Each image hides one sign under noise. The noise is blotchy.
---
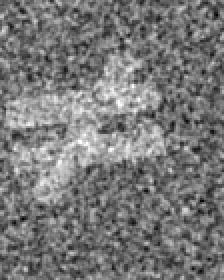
not-equal sign
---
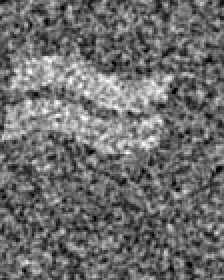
approximately sign
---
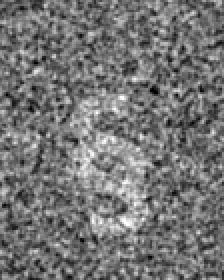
section sign
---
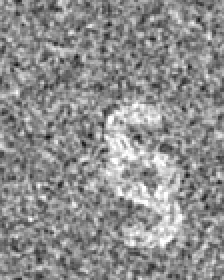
section sign
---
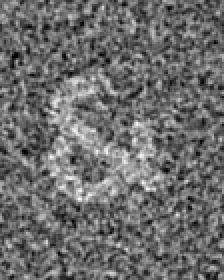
ampersand
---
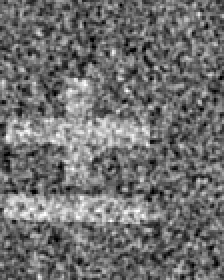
plus-minus sign
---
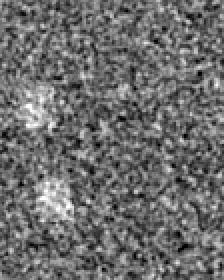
colon
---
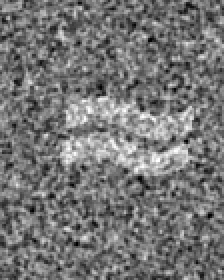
approximately sign
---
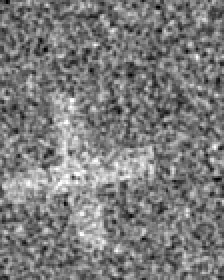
plus sign
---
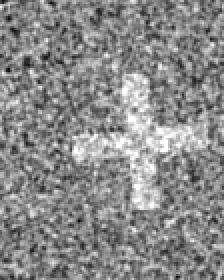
plus sign
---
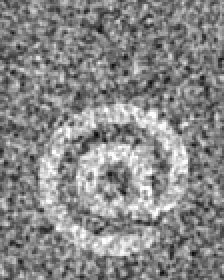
at sign
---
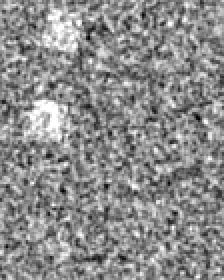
colon
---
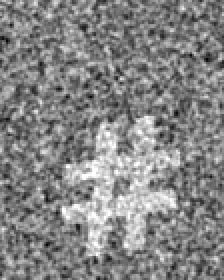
hash sign
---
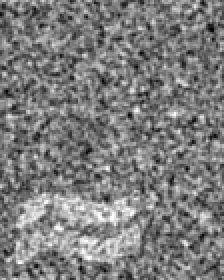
approximately sign
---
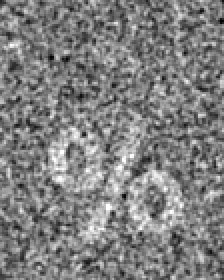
percent sign
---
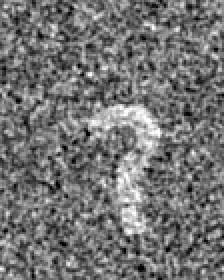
question mark
